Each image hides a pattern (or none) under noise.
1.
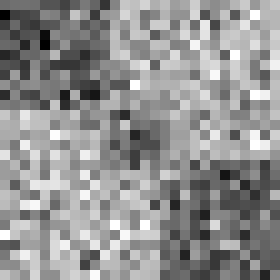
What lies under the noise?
blocks along the diagonal
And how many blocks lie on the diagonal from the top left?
3
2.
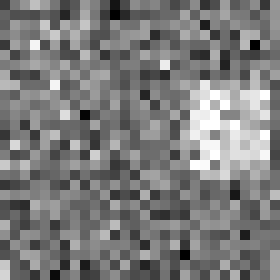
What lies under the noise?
one block
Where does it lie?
middle right
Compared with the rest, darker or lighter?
lighter
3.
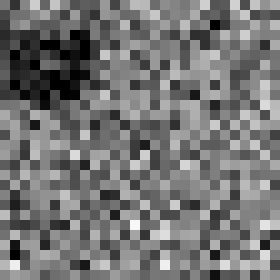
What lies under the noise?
one block
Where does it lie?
top left
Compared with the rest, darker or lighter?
darker
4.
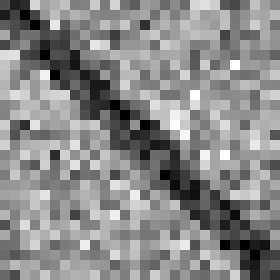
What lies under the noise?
a diagonal band
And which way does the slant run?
top left to bottom right
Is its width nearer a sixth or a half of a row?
a sixth
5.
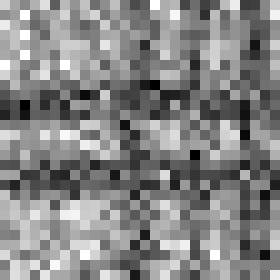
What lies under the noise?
bands of rows crossing bands of columns
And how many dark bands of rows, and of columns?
2 and 3
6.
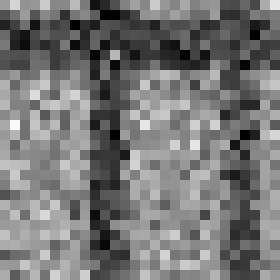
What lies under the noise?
bands of rows crossing bands of columns
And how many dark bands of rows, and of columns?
1 and 2
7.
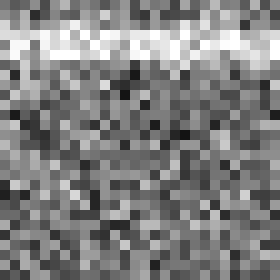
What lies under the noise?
one band of rows
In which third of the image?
top
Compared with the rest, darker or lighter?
lighter
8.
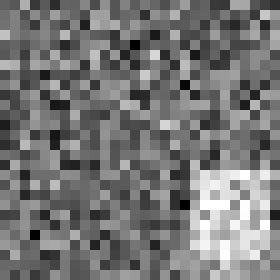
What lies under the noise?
one block
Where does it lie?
bottom right
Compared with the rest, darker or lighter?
lighter
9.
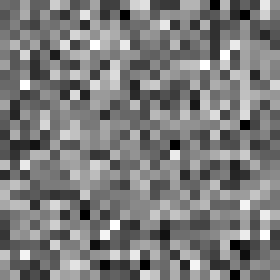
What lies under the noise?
only noise
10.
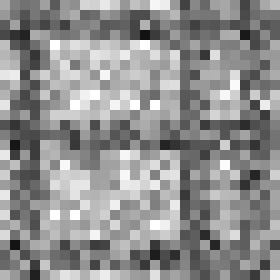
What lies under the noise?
bands of rows crossing bands of columns
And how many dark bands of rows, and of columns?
3 and 3
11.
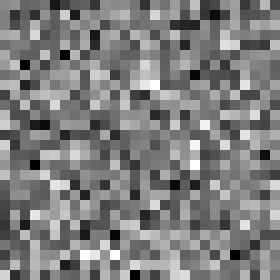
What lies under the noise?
only noise
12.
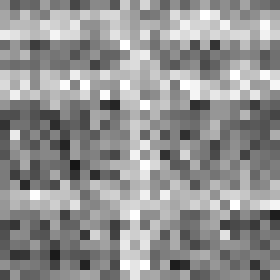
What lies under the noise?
bands of rows crossing bands of columns
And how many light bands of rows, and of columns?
3 and 1
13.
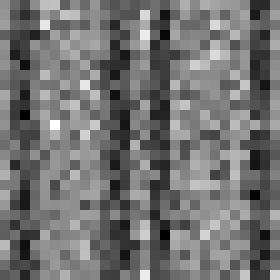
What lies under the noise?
bands of columns
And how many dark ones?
4
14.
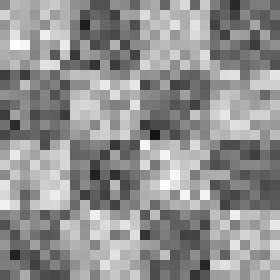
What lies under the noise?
a checkerboard
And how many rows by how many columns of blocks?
4 by 4
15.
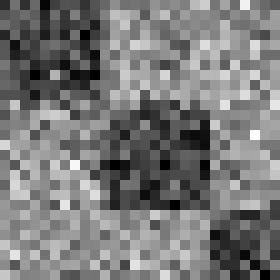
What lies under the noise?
blocks along the diagonal
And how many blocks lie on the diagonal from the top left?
3
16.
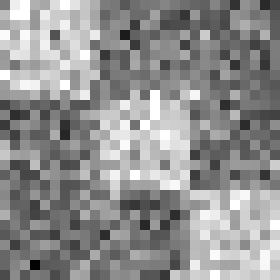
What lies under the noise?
blocks along the diagonal
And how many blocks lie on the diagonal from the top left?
3
